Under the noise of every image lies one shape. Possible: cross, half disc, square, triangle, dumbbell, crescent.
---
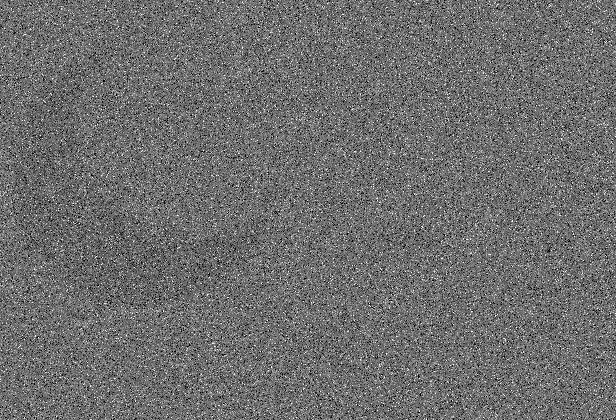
crescent
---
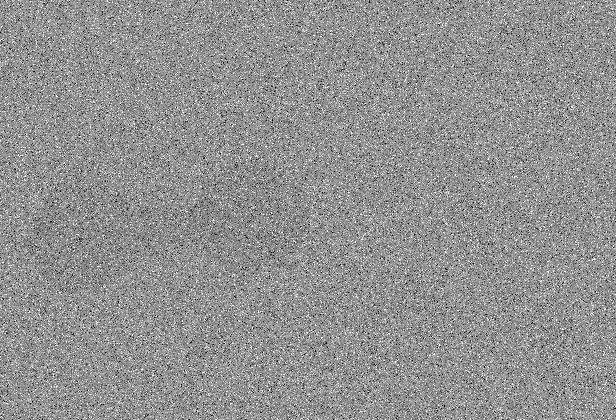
dumbbell
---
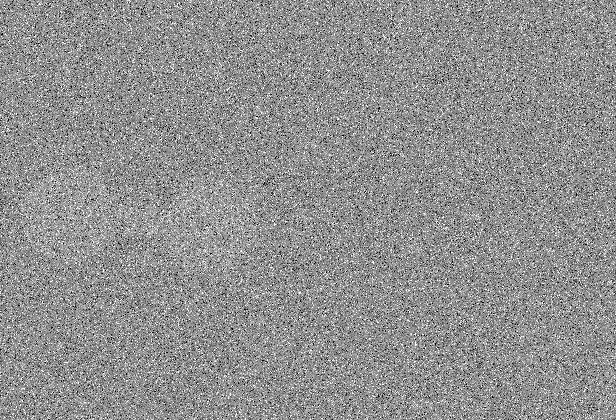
dumbbell
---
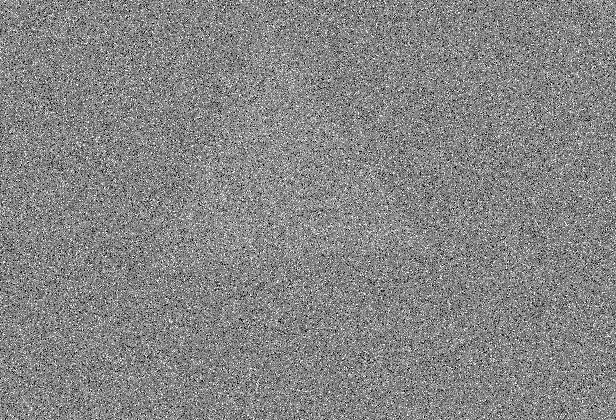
triangle
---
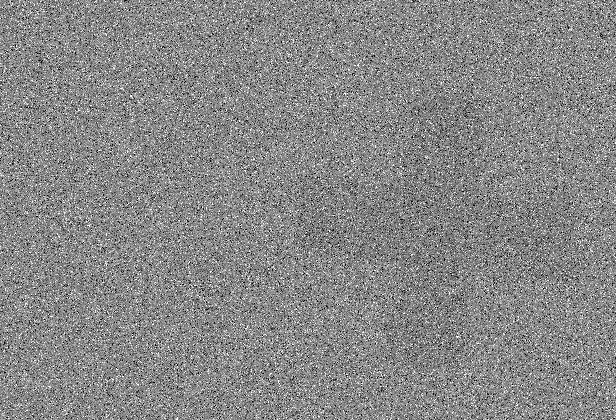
cross
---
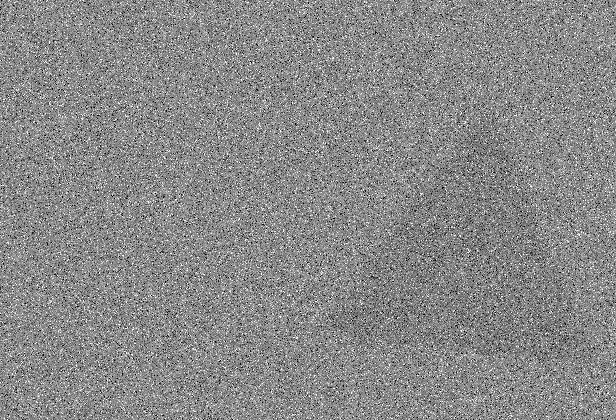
triangle
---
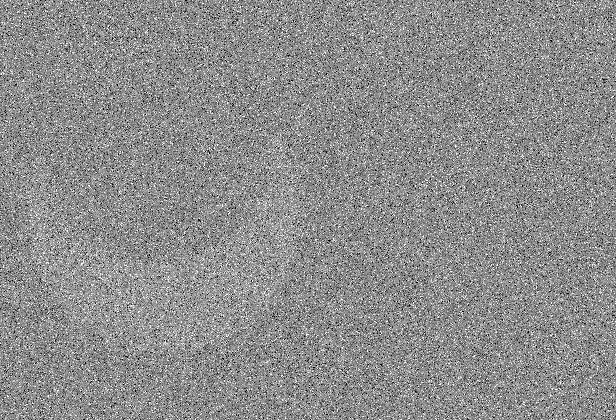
crescent
